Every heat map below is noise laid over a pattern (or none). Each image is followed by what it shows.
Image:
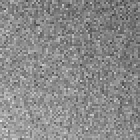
a smooth slope
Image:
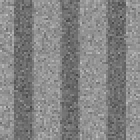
vertical stripes
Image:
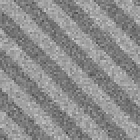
diagonal stripes
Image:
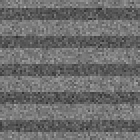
horizontal stripes
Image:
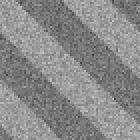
diagonal stripes
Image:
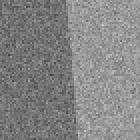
a sharp edge
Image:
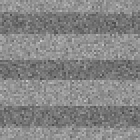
horizontal stripes
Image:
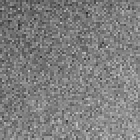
a smooth slope
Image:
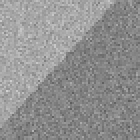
a sharp edge
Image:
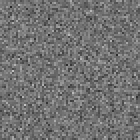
only noise
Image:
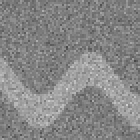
a wavy band
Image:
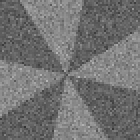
spokes from one point
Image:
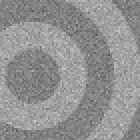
rings round one point
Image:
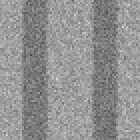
vertical stripes
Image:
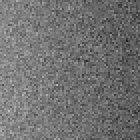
a smooth slope
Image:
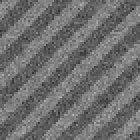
diagonal stripes
